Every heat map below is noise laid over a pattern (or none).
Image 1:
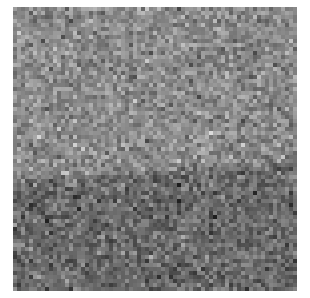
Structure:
a sharp edge
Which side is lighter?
top
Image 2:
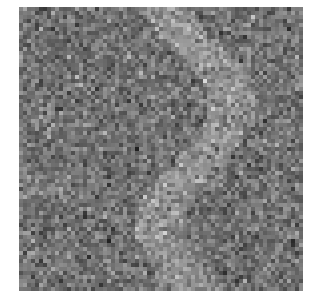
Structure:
a wavy band
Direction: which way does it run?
top to bottom
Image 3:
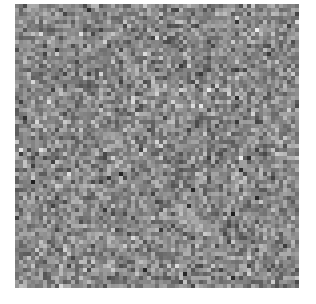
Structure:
only noise
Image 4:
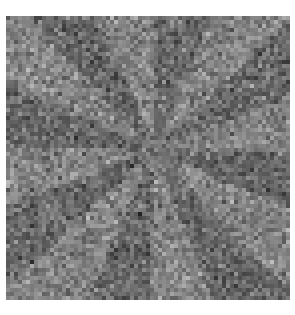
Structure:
spokes from one point
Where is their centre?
centre
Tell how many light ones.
8
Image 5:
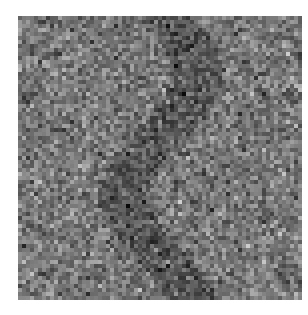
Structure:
a wavy band
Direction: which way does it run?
top to bottom
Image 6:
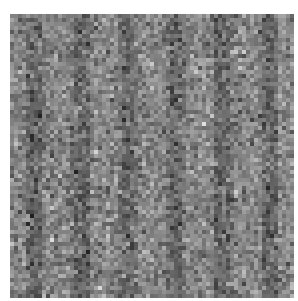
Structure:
vertical stripes
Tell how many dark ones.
6
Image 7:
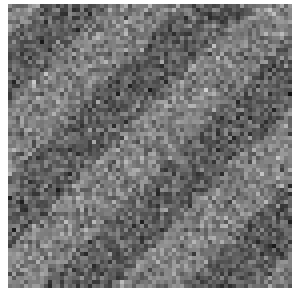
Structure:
diagonal stripes
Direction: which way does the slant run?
bottom left to top right
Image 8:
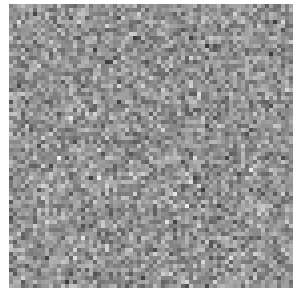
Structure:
only noise
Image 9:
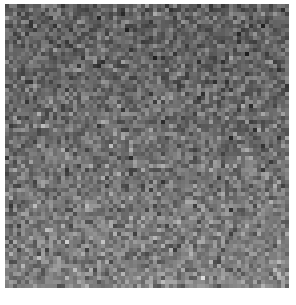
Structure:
a smooth slope
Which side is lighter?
bottom
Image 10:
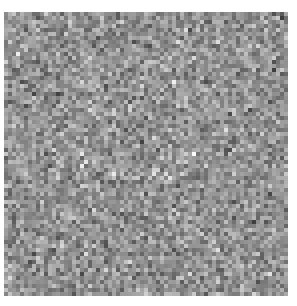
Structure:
only noise
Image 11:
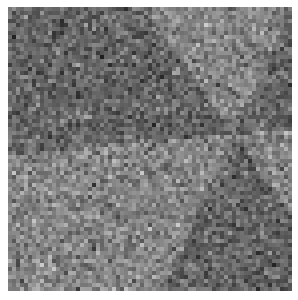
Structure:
spokes from one point
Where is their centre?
middle right
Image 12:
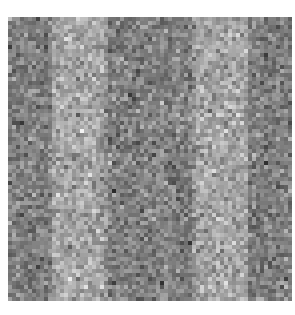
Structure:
vertical stripes
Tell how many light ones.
2
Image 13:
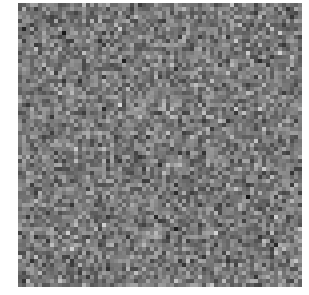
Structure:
only noise
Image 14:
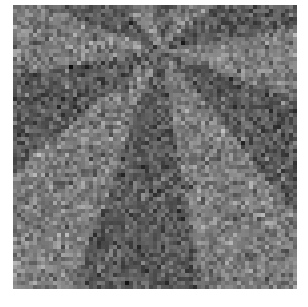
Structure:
spokes from one point
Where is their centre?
top middle
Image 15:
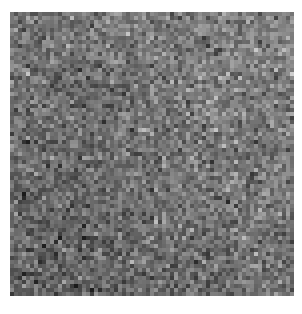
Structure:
a smooth slope
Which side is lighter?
top right
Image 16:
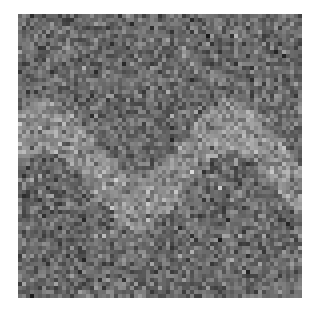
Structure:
a wavy band
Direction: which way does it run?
left to right
